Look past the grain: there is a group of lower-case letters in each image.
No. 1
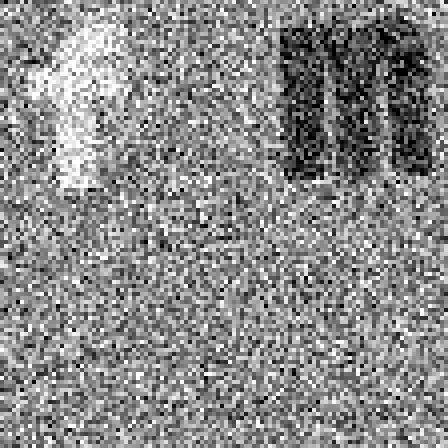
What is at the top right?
m
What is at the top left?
f
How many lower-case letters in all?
2
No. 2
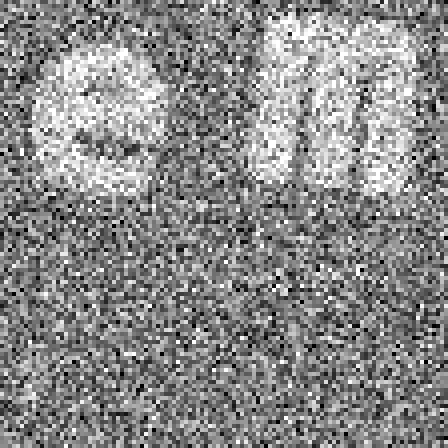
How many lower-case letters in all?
2
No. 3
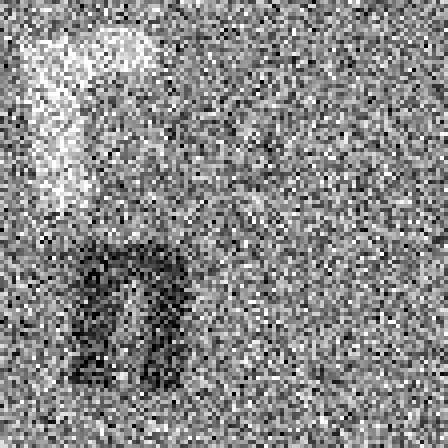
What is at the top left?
r
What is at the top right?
nothing
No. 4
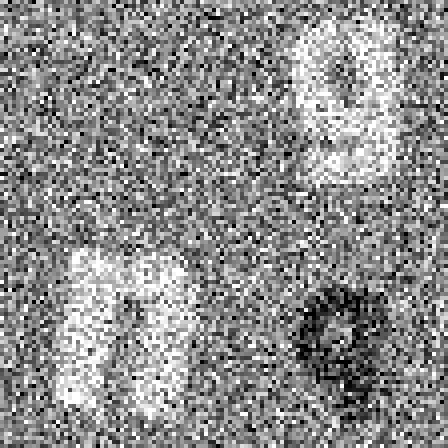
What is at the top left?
nothing
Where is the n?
bottom left
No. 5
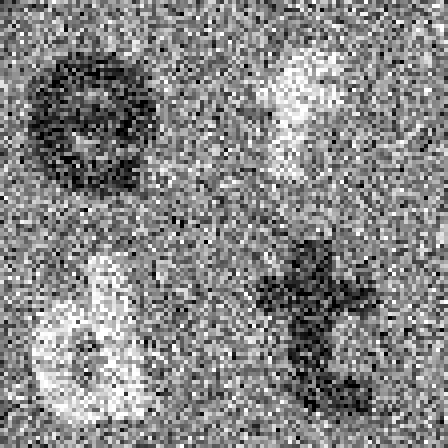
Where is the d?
bottom left
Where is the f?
top right
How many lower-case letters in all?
4
